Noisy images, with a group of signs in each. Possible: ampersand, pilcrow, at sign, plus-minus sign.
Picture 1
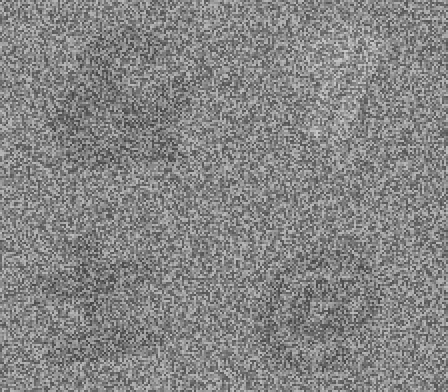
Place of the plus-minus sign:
bottom left
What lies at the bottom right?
at sign
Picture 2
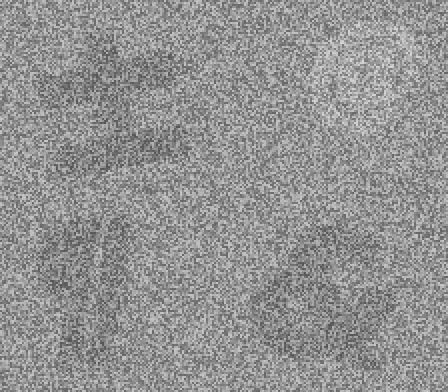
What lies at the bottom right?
ampersand
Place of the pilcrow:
bottom left
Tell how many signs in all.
4
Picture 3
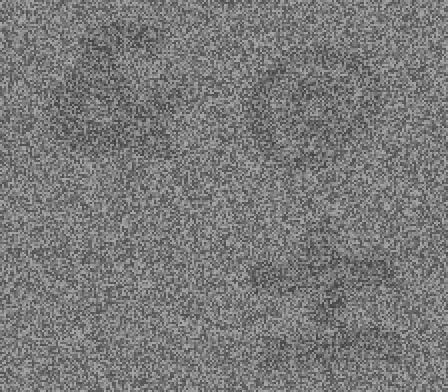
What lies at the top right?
at sign
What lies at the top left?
ampersand
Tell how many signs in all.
3
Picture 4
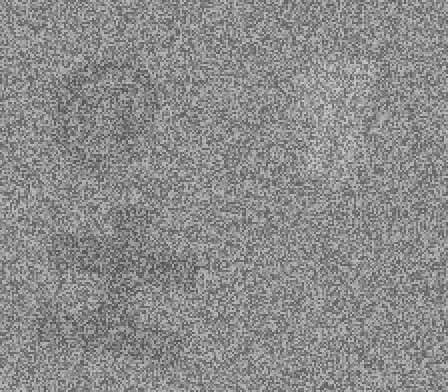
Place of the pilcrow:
top right
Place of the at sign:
top left
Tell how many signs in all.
3
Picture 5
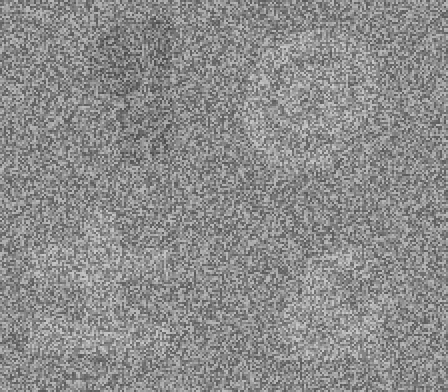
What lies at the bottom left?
plus-minus sign
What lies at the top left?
pilcrow
